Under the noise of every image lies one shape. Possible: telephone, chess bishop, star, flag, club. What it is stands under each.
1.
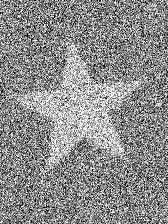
star
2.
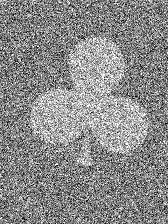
club
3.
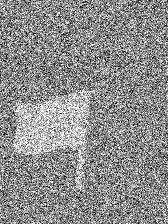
flag
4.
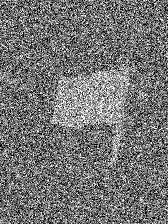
flag
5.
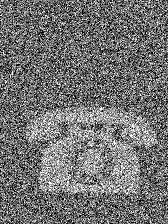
telephone
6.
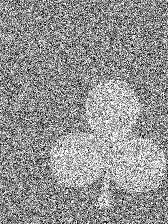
club
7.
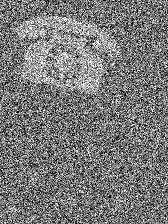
telephone
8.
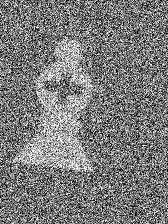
chess bishop
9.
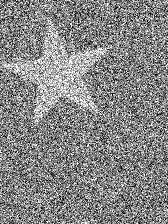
star
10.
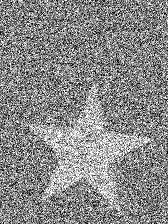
star
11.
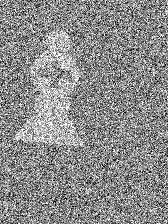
chess bishop
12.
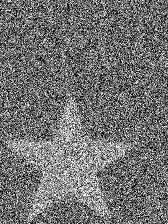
star
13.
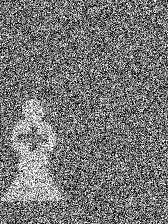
chess bishop
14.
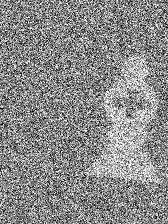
chess bishop
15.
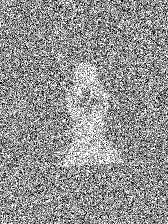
chess bishop
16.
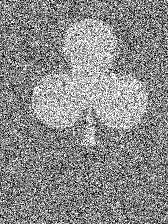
club
